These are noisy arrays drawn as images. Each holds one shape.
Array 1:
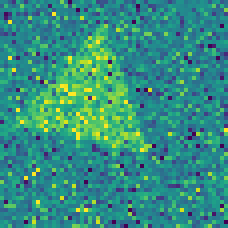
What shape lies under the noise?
triangle
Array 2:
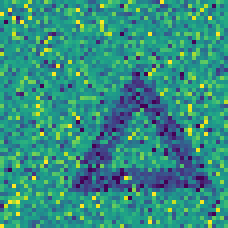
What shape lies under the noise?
triangle frame
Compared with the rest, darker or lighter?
darker
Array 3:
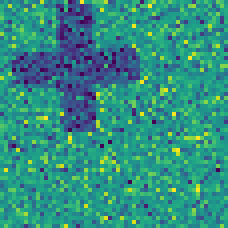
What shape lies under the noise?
cross
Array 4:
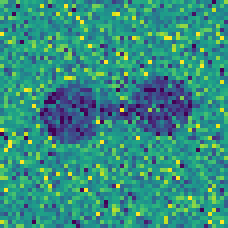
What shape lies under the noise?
dumbbell
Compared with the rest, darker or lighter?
darker
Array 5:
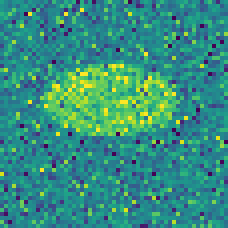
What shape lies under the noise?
ellipse
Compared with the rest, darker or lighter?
lighter
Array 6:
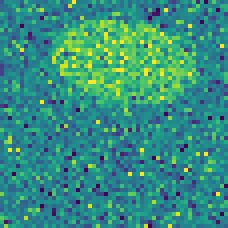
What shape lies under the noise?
ellipse
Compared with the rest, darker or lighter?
lighter
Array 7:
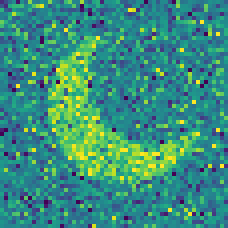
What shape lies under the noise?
crescent
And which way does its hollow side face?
up and right
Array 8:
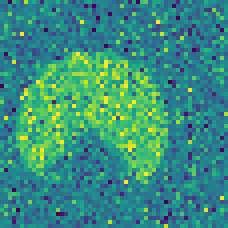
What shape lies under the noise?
disc with a wedge cut out
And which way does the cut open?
down
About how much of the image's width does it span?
two thirds
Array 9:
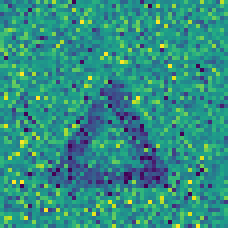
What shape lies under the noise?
triangle frame
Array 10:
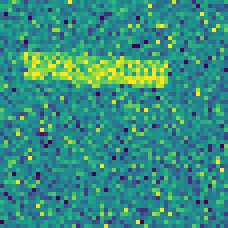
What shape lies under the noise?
bar
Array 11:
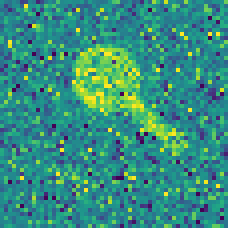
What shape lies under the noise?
lollipop
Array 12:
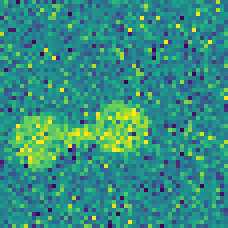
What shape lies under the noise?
dumbbell
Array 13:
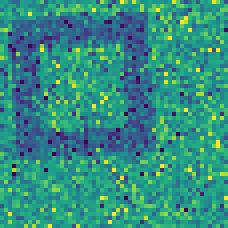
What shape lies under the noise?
square frame
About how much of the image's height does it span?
two thirds
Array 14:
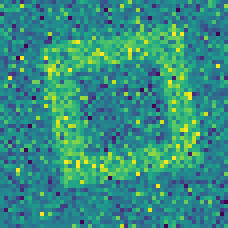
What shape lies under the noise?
square frame
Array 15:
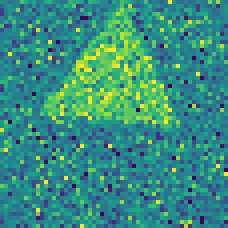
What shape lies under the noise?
triangle
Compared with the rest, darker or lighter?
lighter
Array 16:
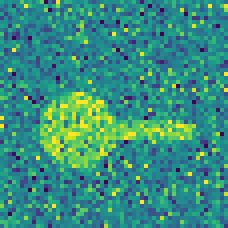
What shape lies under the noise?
lollipop
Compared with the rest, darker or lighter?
lighter
